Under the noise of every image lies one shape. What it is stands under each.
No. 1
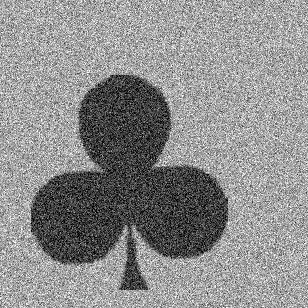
club
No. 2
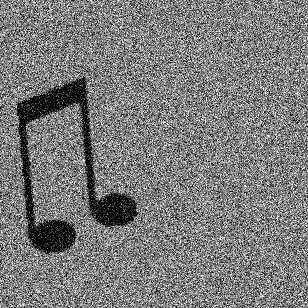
pair of musical notes
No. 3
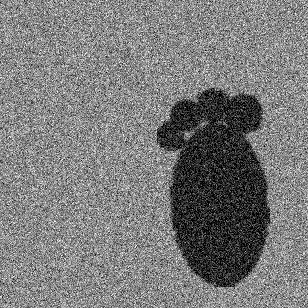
footprint
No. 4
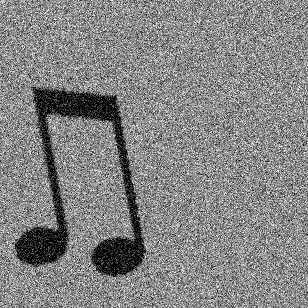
pair of musical notes
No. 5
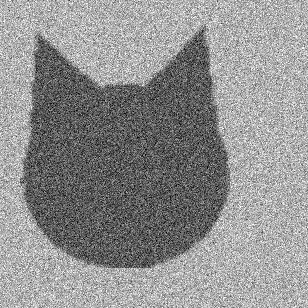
cat's head
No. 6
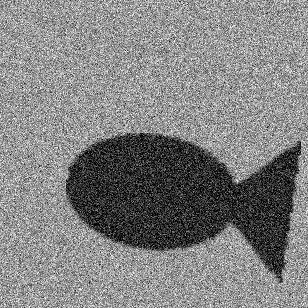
fish
